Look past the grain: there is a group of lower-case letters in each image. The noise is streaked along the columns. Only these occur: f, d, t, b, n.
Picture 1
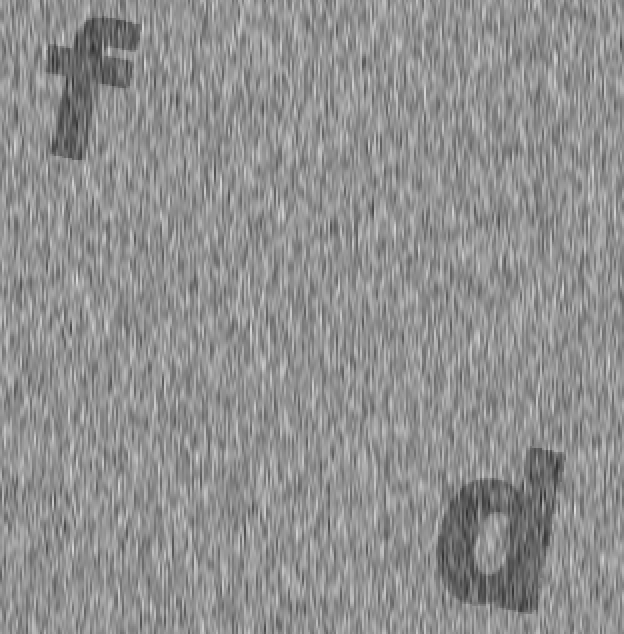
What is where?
top left: dark f; bottom right: dark d
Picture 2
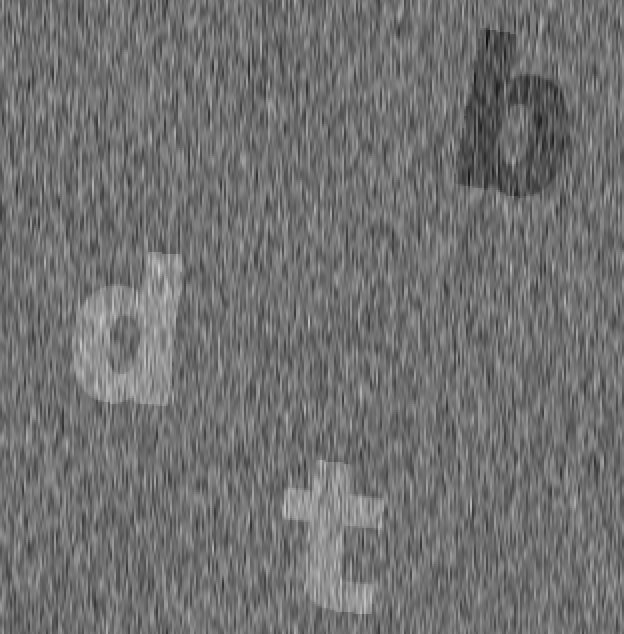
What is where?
top right: dark b; middle left: light d; bottom middle: light t
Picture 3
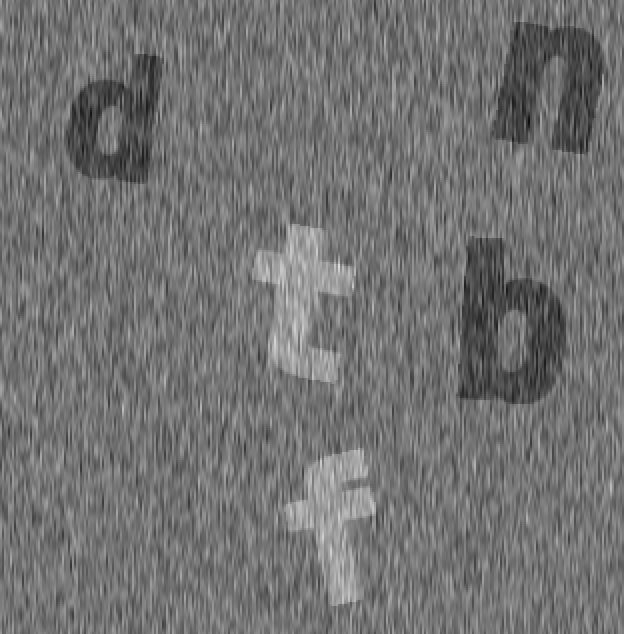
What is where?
top left: dark d; top right: dark n; centre: light t; middle right: dark b; bottom middle: light f
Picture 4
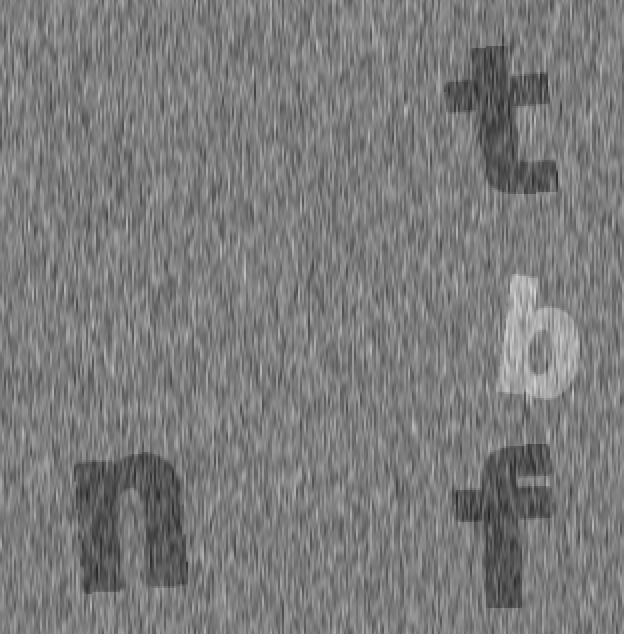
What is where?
top right: dark t; middle right: light b; bottom left: dark n; bottom right: dark f
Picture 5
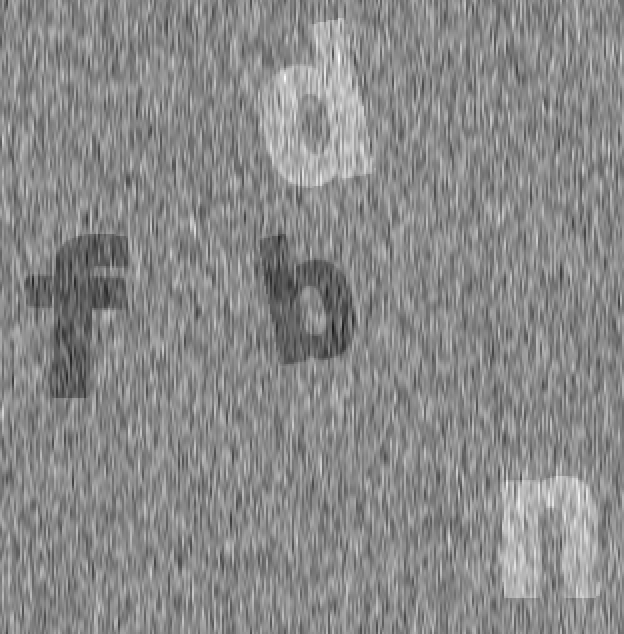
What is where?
top middle: light d; middle left: dark f; centre: dark b; bottom right: light n
